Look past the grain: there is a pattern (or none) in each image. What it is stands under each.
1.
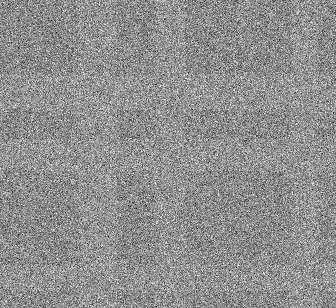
bands of rows crossing bands of columns
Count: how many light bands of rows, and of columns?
3 and 3
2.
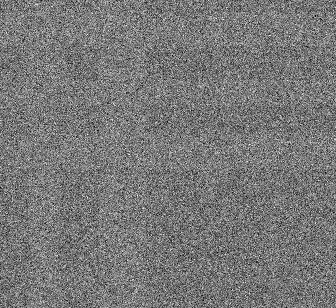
bands of rows crossing bands of columns
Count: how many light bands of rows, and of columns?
3 and 2
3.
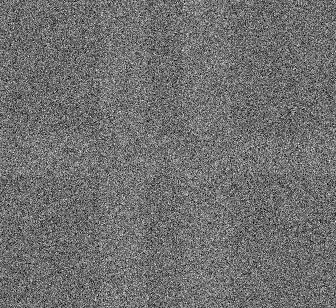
bands of rows crossing bands of columns
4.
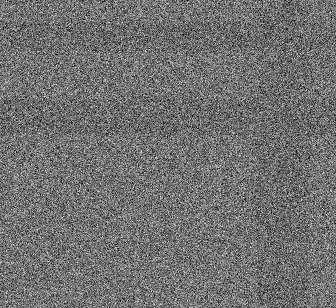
bands of rows crossing bands of columns
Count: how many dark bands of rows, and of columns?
2 and 1
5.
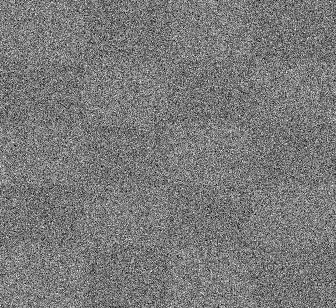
a checkerboard
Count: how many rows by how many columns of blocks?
5 by 4
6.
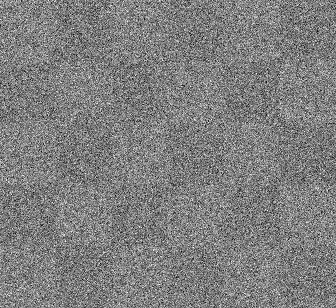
a checkerboard
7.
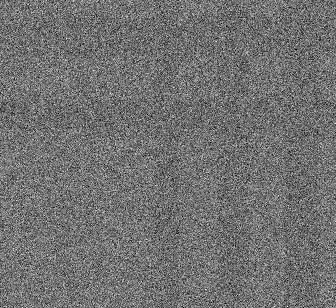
bands of rows crossing bands of columns
